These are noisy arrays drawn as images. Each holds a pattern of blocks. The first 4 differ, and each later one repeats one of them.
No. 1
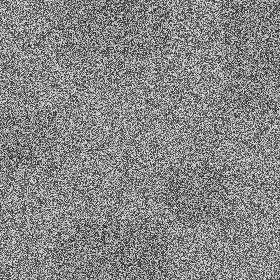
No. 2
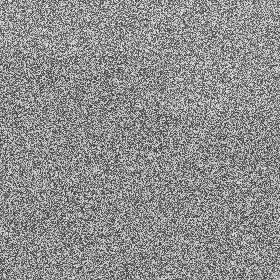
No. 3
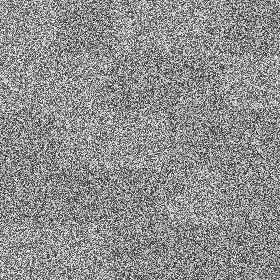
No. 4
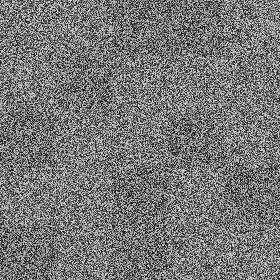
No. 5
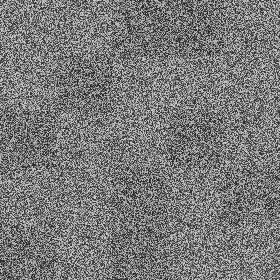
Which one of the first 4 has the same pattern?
4
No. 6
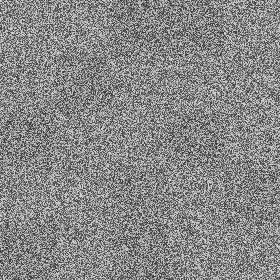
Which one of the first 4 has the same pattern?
4
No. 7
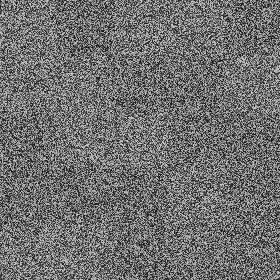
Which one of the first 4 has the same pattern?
3
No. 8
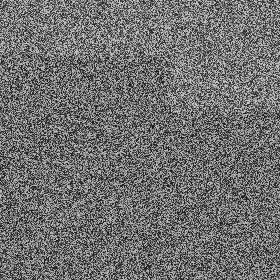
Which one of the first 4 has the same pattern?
2
